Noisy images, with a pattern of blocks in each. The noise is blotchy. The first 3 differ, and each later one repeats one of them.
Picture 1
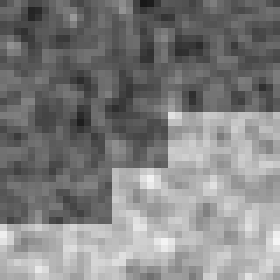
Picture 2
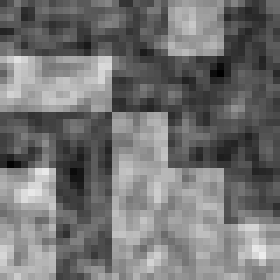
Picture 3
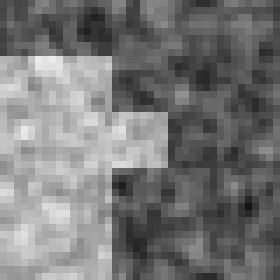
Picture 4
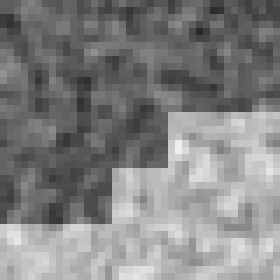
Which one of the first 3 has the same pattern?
1
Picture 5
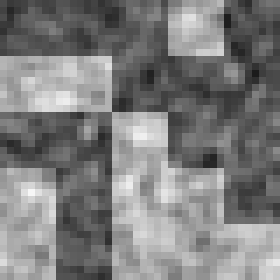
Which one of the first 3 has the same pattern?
2
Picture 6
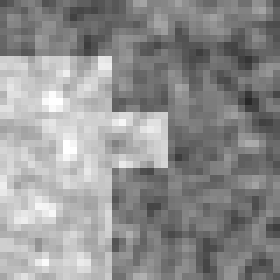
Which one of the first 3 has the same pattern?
3
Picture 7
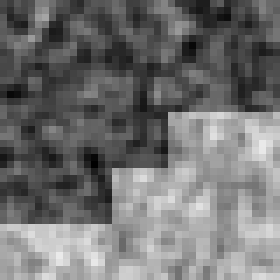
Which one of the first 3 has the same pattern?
1
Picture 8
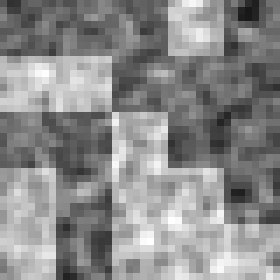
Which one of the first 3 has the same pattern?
2
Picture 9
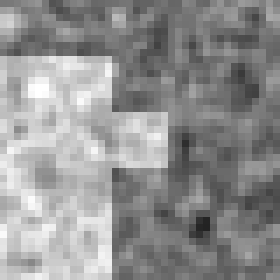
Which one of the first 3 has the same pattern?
3
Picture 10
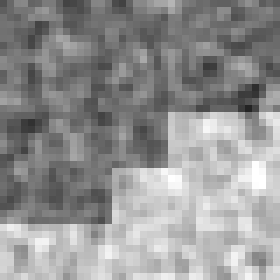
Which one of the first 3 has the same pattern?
1
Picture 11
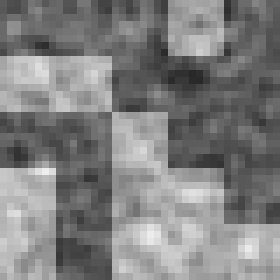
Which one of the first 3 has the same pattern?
2
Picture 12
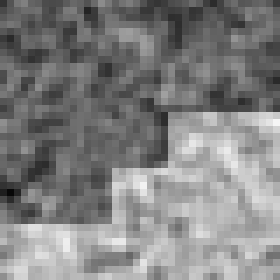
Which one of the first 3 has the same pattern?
1
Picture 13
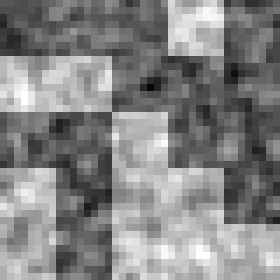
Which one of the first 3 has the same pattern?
2
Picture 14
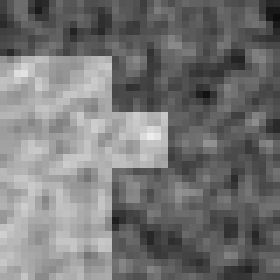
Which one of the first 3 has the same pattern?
3
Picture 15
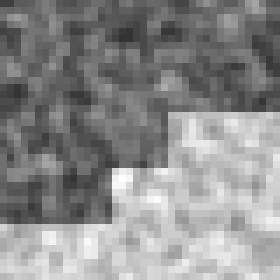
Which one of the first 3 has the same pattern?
1
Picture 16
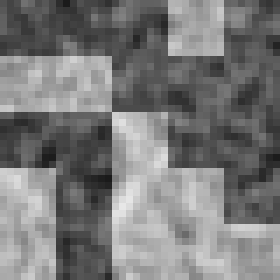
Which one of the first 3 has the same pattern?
2
